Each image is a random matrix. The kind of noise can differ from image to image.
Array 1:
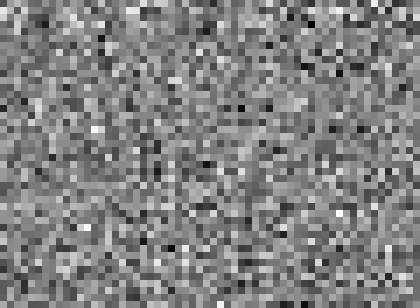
low rank plus noise
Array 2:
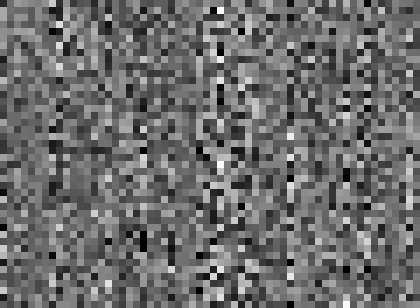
columns of uneven size
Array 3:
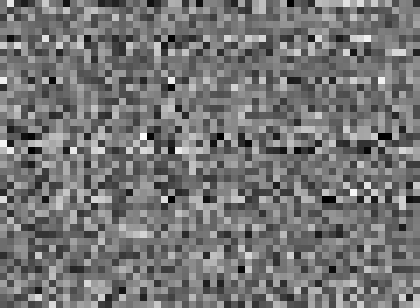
rows of uneven size
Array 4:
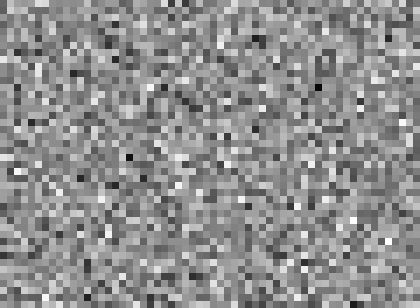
independent entries
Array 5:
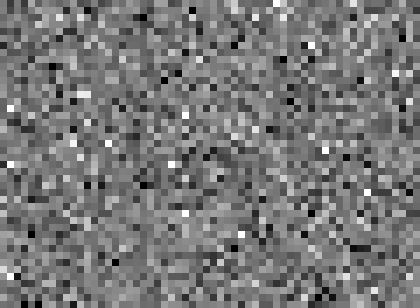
heavy tails
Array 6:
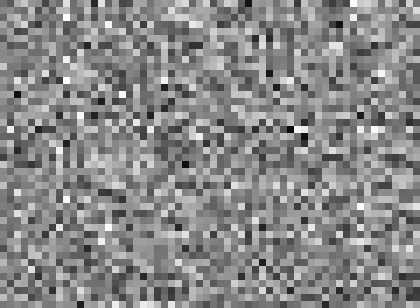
low rank plus noise
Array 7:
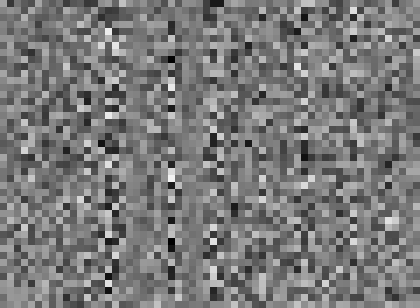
columns of uneven size
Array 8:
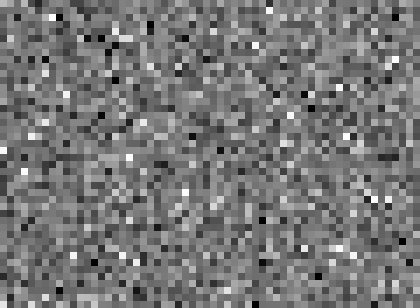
heavy tails
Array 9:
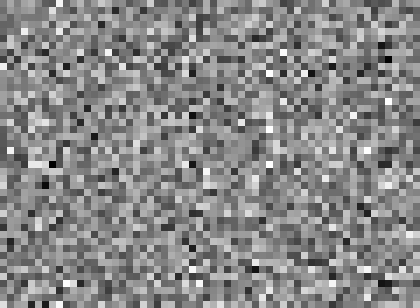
low rank plus noise
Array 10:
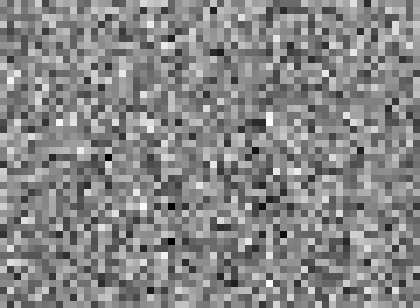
independent entries
